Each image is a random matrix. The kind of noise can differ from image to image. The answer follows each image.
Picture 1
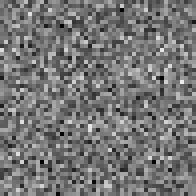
independent entries
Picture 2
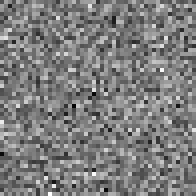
independent entries
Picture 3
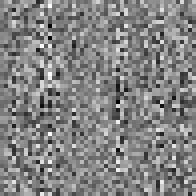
columns of uneven size
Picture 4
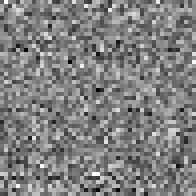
low rank plus noise
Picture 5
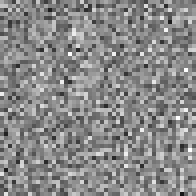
low rank plus noise
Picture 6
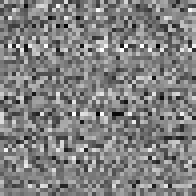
rows of uneven size
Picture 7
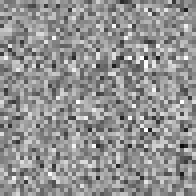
low rank plus noise
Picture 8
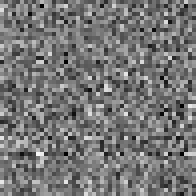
low rank plus noise
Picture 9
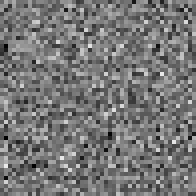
low rank plus noise
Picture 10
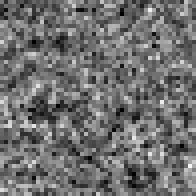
blotchy
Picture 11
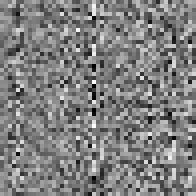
columns of uneven size
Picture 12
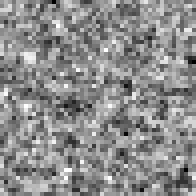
blotchy
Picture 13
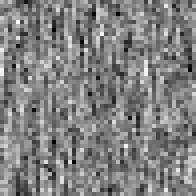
streaked along the columns
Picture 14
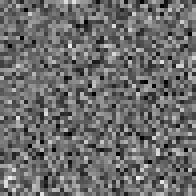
independent entries
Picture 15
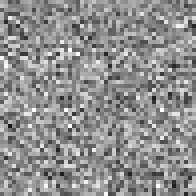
low rank plus noise
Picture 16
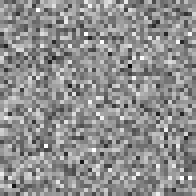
independent entries
